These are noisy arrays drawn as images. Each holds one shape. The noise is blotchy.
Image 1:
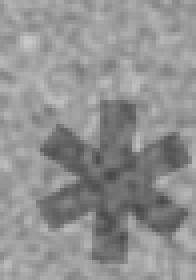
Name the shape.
asterisk
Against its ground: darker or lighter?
darker
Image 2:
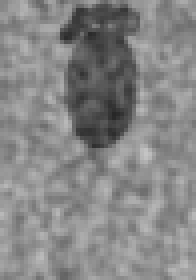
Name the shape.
footprint
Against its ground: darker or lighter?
darker
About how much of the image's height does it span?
half
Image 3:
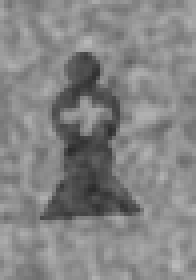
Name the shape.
chess bishop
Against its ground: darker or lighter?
darker
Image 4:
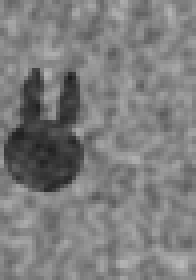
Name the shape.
rabbit's head
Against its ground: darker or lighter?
darker
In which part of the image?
middle left
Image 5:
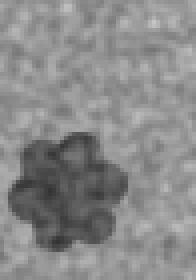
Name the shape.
flower
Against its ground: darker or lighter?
darker
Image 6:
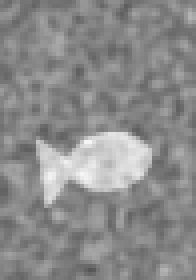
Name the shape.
fish
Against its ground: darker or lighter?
lighter
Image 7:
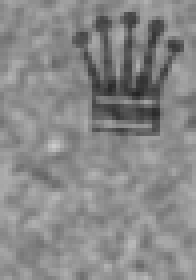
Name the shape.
chess queen
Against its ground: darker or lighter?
darker
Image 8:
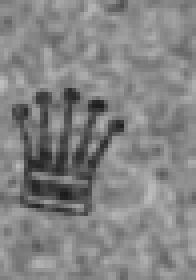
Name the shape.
chess queen
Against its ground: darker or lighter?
darker
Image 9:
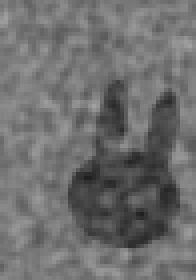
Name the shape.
rabbit's head
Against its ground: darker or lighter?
darker
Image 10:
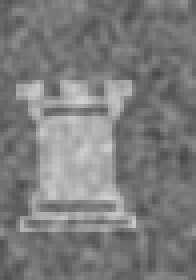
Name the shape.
chess rook
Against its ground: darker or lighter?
lighter
